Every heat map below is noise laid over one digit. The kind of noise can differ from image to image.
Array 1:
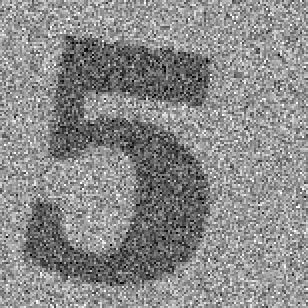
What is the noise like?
independent entries
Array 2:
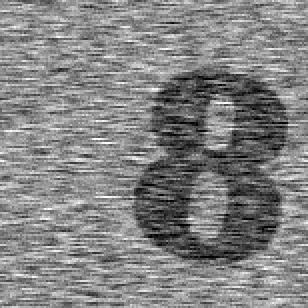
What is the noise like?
streaked along the rows
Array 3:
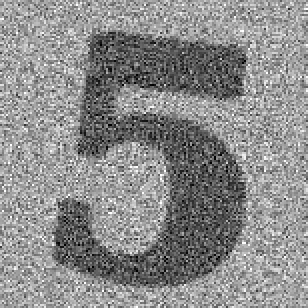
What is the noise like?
low rank plus noise
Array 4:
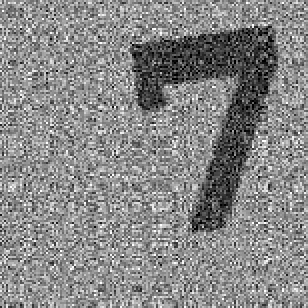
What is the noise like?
low rank plus noise
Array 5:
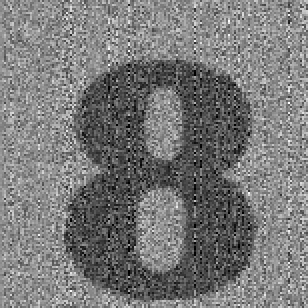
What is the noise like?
columns of uneven size
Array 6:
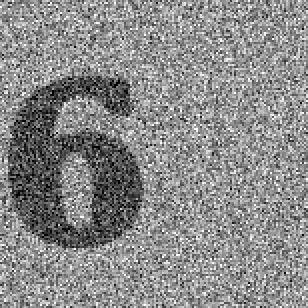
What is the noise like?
independent entries
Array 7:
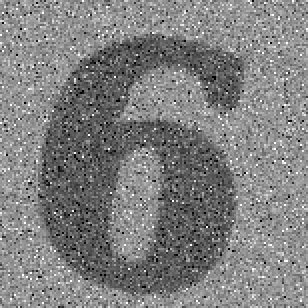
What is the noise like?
heavy tails
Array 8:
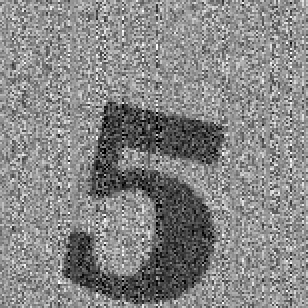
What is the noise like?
columns of uneven size
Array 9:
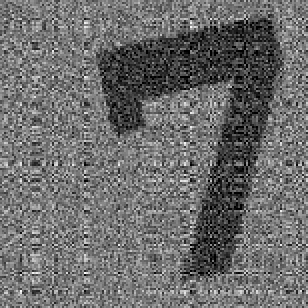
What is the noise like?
low rank plus noise
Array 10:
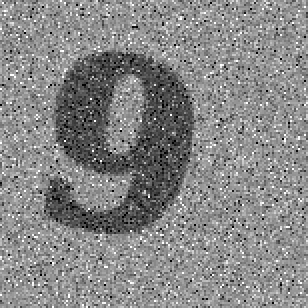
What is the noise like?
heavy tails
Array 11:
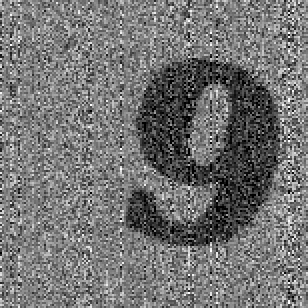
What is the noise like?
columns of uneven size
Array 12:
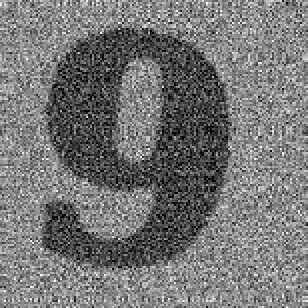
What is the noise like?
low rank plus noise
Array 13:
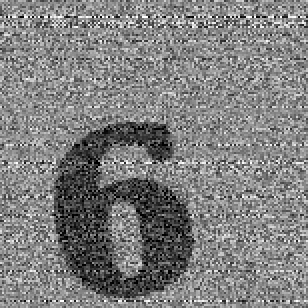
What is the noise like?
rows of uneven size
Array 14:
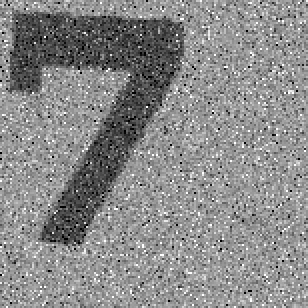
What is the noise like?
heavy tails
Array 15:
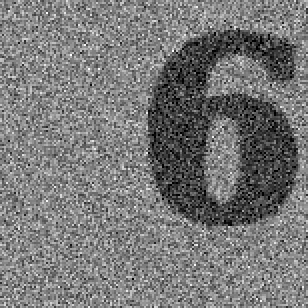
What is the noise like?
independent entries
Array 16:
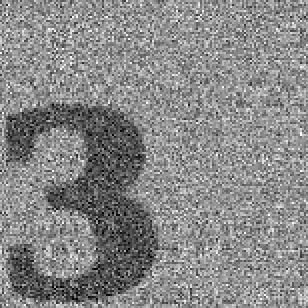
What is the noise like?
low rank plus noise
